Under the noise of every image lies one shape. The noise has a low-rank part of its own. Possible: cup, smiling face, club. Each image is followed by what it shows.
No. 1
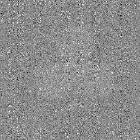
club
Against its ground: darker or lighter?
lighter
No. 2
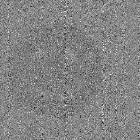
smiling face
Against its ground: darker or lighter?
darker
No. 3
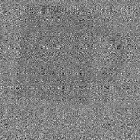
cup
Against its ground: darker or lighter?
darker
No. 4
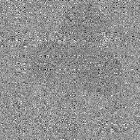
club
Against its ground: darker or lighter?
darker
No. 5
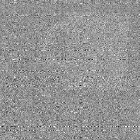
cup
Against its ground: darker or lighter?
lighter
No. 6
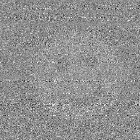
smiling face
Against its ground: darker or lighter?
lighter
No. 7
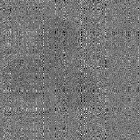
club
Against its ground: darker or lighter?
darker
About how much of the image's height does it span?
two thirds
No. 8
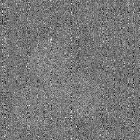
club
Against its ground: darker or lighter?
lighter
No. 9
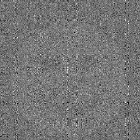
smiling face
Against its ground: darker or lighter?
lighter
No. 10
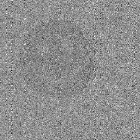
smiling face
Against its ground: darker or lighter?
darker
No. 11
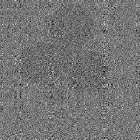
club
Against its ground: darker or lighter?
darker
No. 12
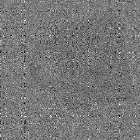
cup
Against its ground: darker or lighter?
darker
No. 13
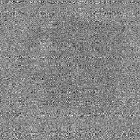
cup
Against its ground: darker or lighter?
darker
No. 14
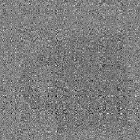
cup
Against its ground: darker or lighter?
darker
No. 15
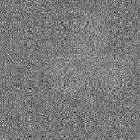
club
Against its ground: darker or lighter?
lighter
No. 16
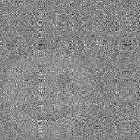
smiling face
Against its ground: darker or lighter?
lighter
